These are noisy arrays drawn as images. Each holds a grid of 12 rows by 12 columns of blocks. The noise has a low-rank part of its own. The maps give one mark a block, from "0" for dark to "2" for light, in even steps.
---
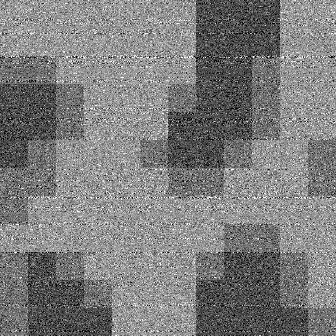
2 2 2 2 2 2 2 0 0 0 2 2
2 2 2 2 2 2 2 0 0 0 2 2
1 1 2 2 2 2 2 0 0 1 2 2
0 0 1 2 2 2 1 0 0 1 2 2
0 0 1 2 2 2 0 0 0 1 2 2
0 1 2 2 2 1 0 0 1 2 2 1
1 1 2 2 2 2 1 1 2 2 2 1
1 2 2 2 2 2 2 2 2 2 2 2
2 2 2 2 2 2 2 2 1 1 2 2
1 0 1 2 2 2 2 1 0 0 1 2
1 0 0 1 2 2 2 0 0 0 1 2
1 0 0 0 2 2 2 0 0 0 0 1
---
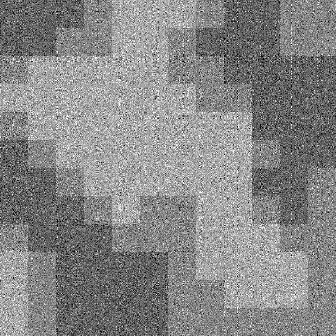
0 0 0 1 2 2 2 1 0 0 1 1
0 0 1 1 2 2 1 0 0 0 1 1
1 2 2 2 2 2 1 1 0 0 0 0
2 2 2 2 2 2 2 1 1 0 0 0
1 2 2 2 2 2 2 2 2 0 0 0
0 1 2 2 2 2 2 2 2 1 0 0
0 0 1 2 2 2 2 2 2 0 0 1
0 0 0 1 2 1 1 2 2 1 0 1
1 0 0 0 1 1 1 2 2 2 1 1
2 1 0 0 0 0 1 2 2 2 2 1
2 1 0 0 0 0 1 1 2 2 2 1
2 1 0 0 0 0 1 1 1 1 1 1
